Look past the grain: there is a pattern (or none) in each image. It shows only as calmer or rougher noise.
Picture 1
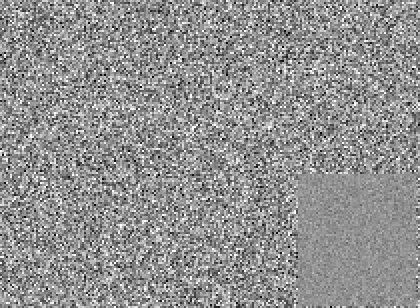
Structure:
one block
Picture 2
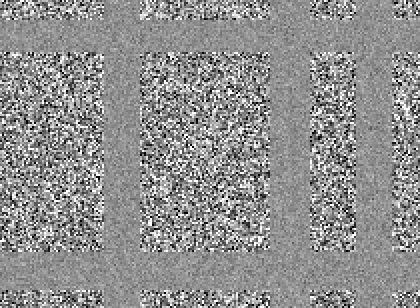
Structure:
bands of rows crossing bands of columns
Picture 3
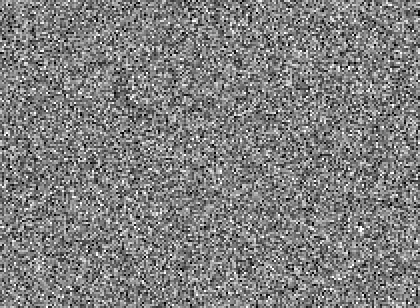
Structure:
only noise
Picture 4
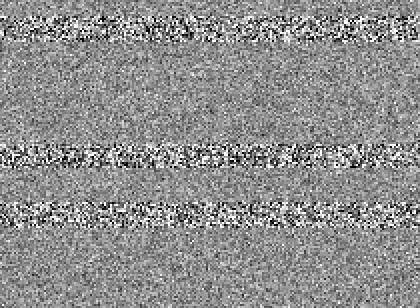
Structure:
bands of rows
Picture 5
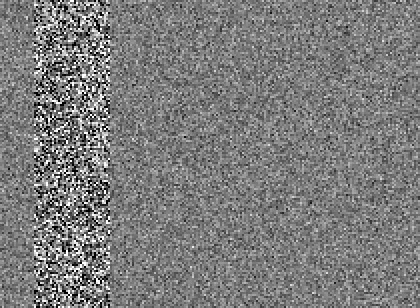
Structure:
one band of columns
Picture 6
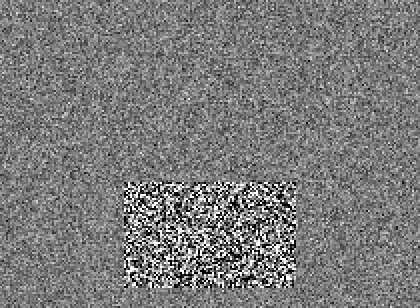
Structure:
one block
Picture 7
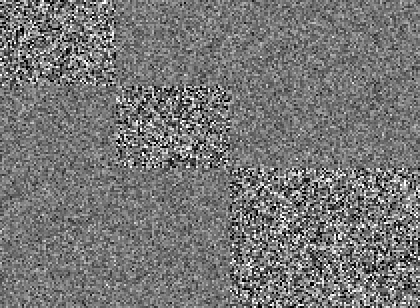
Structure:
blocks along the diagonal
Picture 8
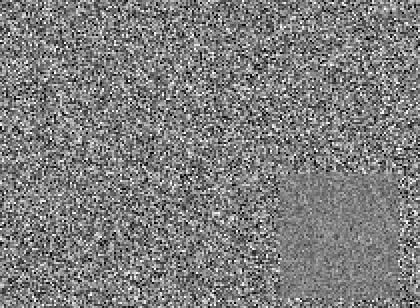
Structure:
one block
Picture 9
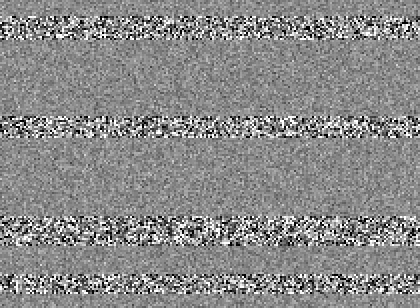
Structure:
bands of rows
